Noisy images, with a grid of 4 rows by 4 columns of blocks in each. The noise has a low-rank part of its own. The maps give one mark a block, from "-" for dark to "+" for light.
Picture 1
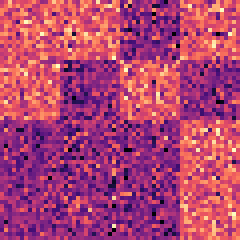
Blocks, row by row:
++-+
+-+-
---+
---+
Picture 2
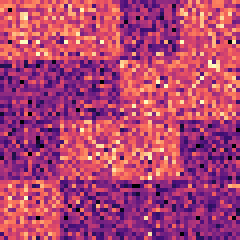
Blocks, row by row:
++-+
--++
-++-
+---
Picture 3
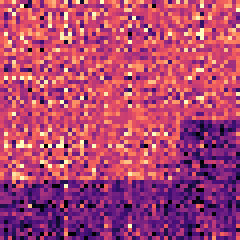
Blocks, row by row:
++++
++++
+++-
----
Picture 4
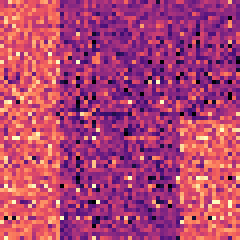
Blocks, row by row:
+---
+---
+--+
+--+
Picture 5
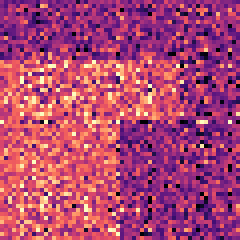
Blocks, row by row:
----
+++-
++--
++--
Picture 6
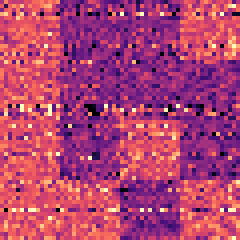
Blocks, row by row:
+--+
+---
+-+-
++-+
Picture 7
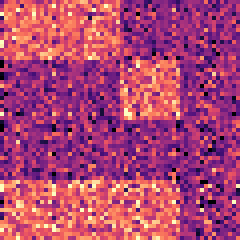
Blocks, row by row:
++--
--+-
----
+++-
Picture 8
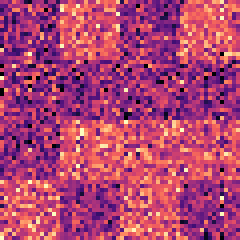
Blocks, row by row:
-+-+
----
-+++
+-+-
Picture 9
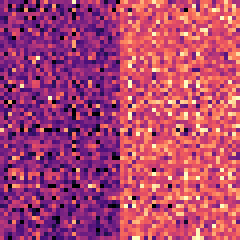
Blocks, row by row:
--++
--++
--++
--++
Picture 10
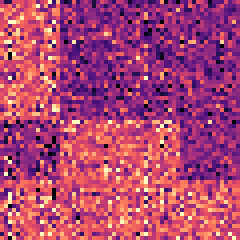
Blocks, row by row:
+---
+---
-++-
++++
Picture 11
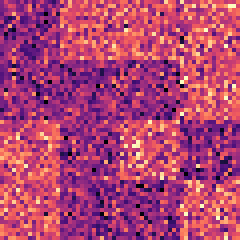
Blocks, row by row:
-+++
---+
+-+-
+--+
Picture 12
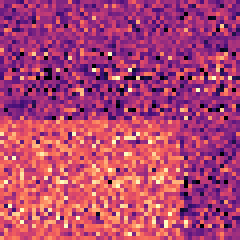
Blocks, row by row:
----
----
+++-
+++-
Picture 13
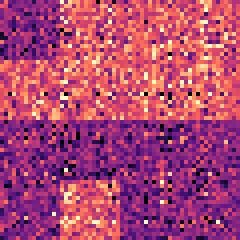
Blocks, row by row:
-+++
++++
----
-+--
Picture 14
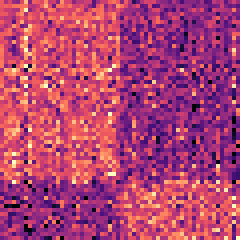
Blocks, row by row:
++--
++--
++--
--++
